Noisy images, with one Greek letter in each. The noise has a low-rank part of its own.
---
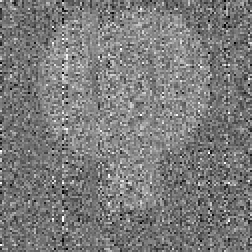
phi
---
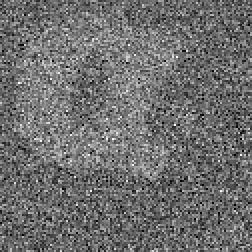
alpha
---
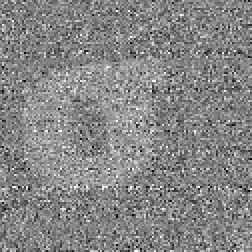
sigma
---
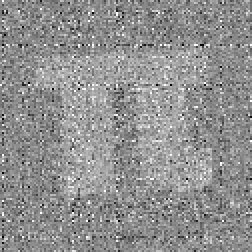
pi
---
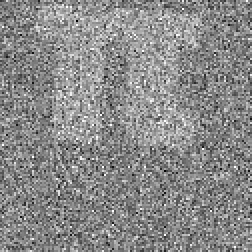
pi
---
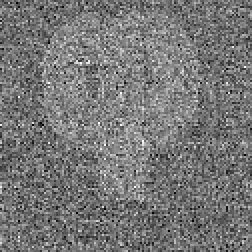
phi
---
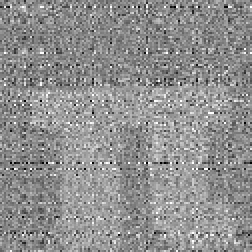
pi
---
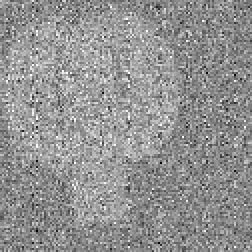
phi
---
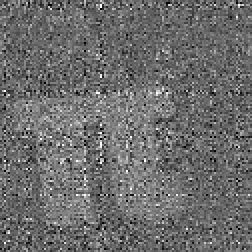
pi
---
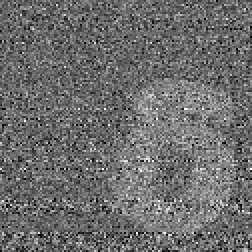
delta
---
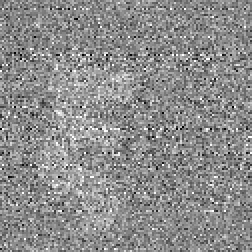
xi
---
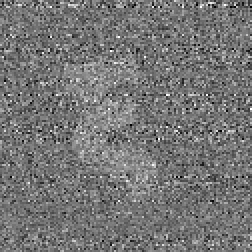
xi
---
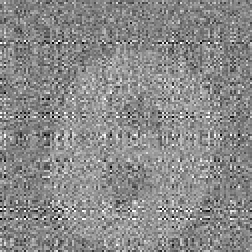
theta
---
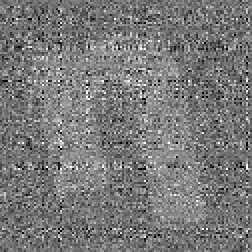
eta
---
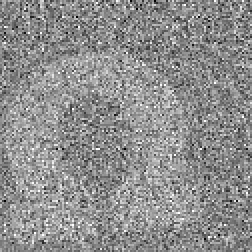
omega
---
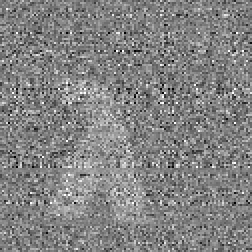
lambda
